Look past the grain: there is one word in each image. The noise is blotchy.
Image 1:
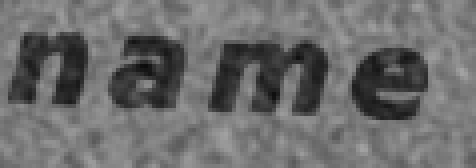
name
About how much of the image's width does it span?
nearly all
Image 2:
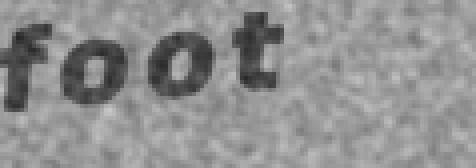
foot
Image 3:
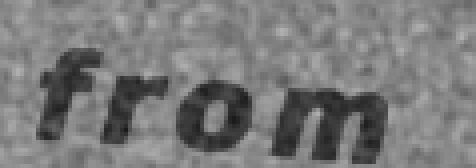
from
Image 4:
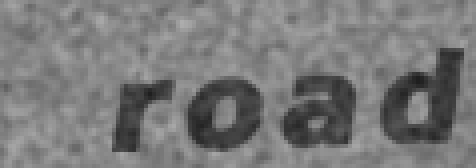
road
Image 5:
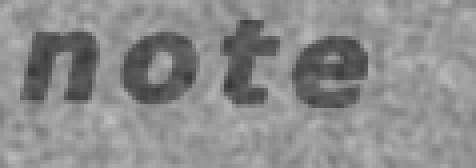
note
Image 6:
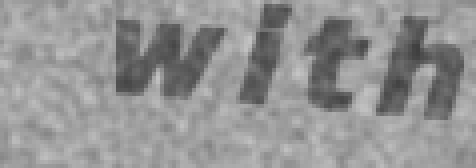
with
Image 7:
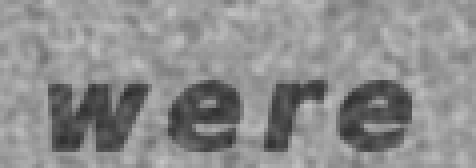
were
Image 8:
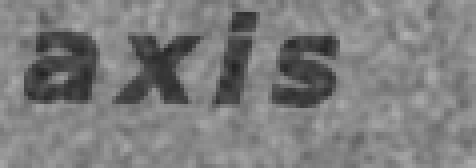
axis
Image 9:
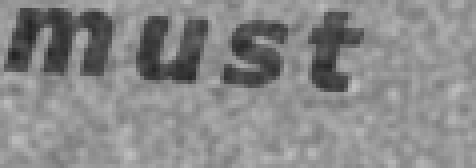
must
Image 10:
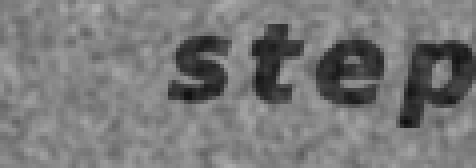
step
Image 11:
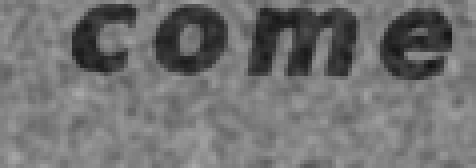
come
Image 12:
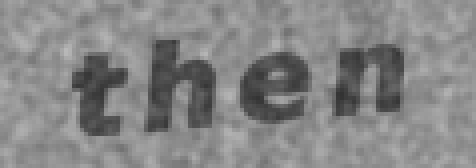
then
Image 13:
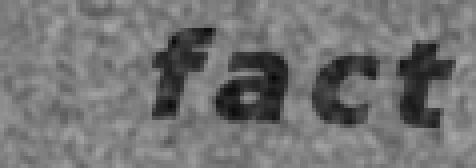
fact
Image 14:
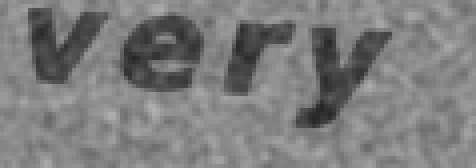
very
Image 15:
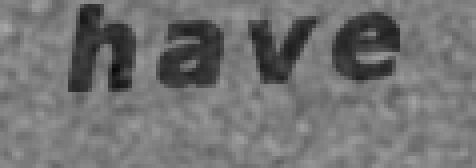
have
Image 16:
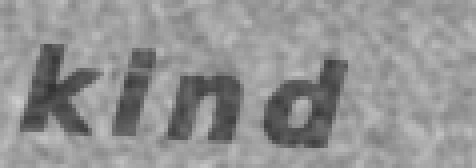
kind
